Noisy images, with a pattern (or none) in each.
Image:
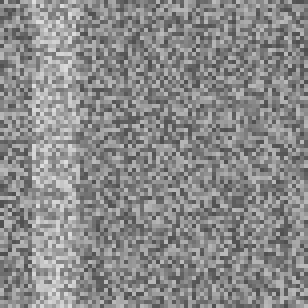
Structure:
one band of columns
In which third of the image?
left
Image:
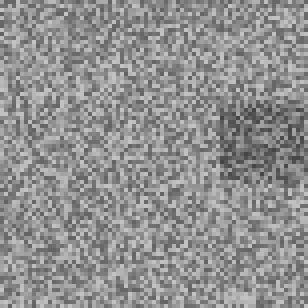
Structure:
one block
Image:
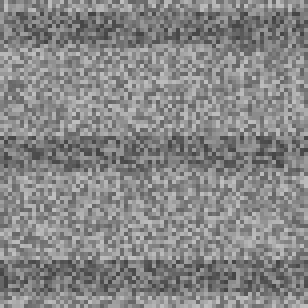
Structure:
bands of rows
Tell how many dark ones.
3
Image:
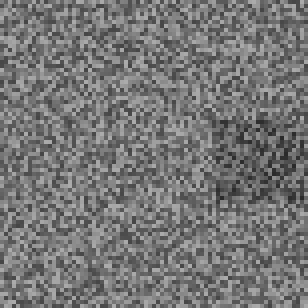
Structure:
one block
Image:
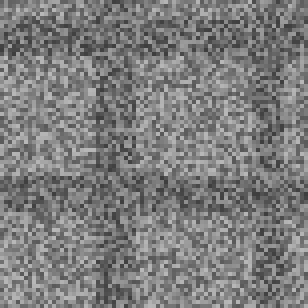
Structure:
bands of rows crossing bands of columns
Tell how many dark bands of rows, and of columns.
2 and 2
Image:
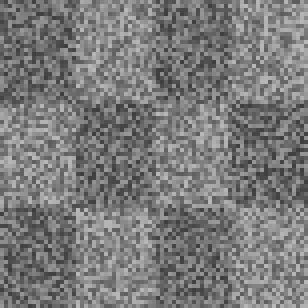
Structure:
a checkerboard
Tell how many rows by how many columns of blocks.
3 by 4
